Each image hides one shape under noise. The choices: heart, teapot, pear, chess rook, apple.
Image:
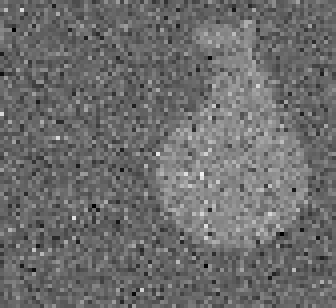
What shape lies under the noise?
pear
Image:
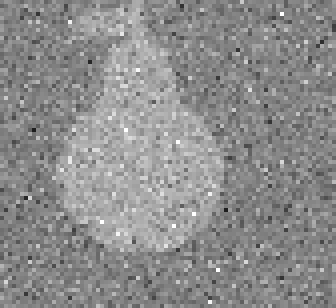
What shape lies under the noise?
pear
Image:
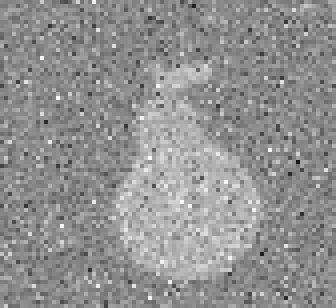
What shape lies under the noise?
pear
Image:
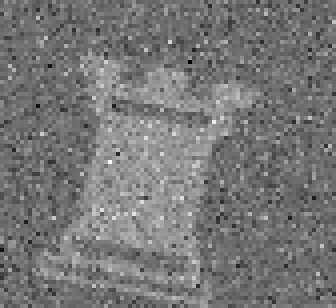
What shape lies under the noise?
chess rook
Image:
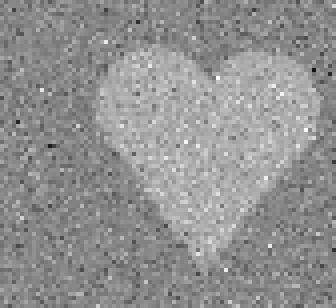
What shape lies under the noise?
heart
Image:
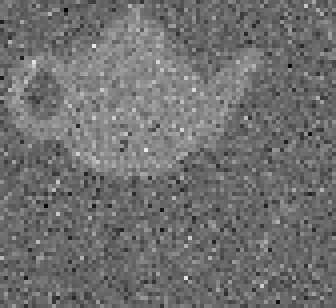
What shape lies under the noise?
teapot
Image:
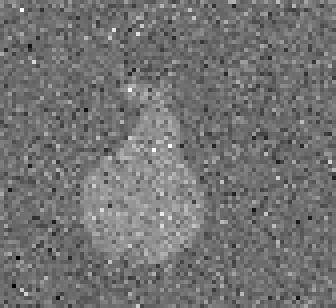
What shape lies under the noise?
pear
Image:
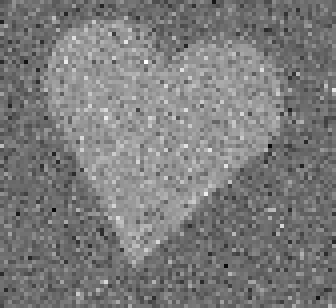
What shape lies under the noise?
heart
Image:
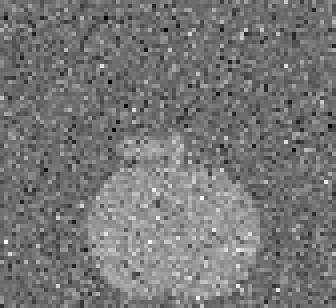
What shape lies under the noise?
apple
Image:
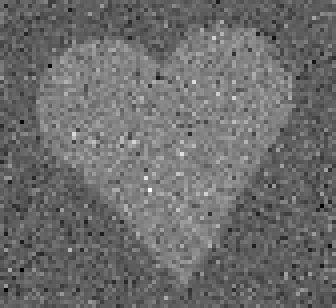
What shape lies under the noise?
heart
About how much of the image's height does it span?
nearly all
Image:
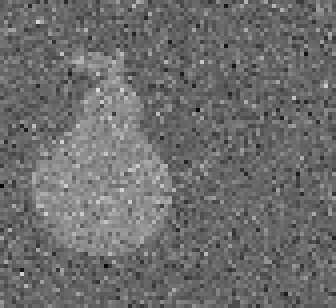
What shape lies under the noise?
pear
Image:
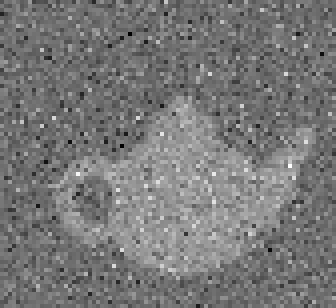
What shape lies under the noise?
teapot
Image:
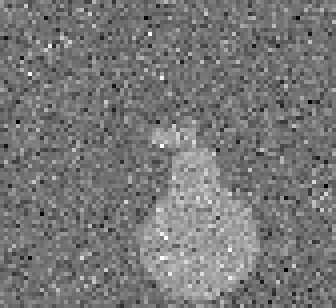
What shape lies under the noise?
pear
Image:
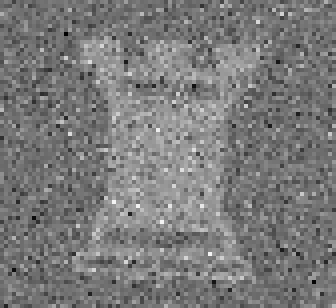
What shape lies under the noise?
chess rook
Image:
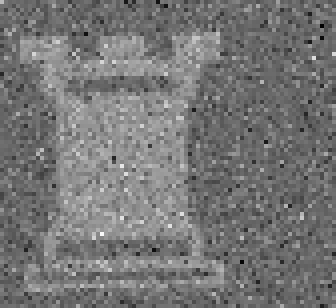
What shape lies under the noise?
chess rook
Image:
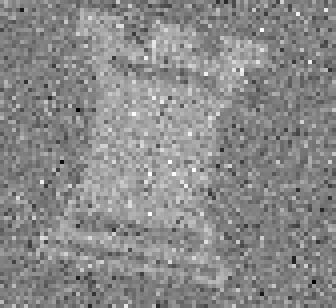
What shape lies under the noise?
chess rook
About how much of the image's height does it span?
nearly all
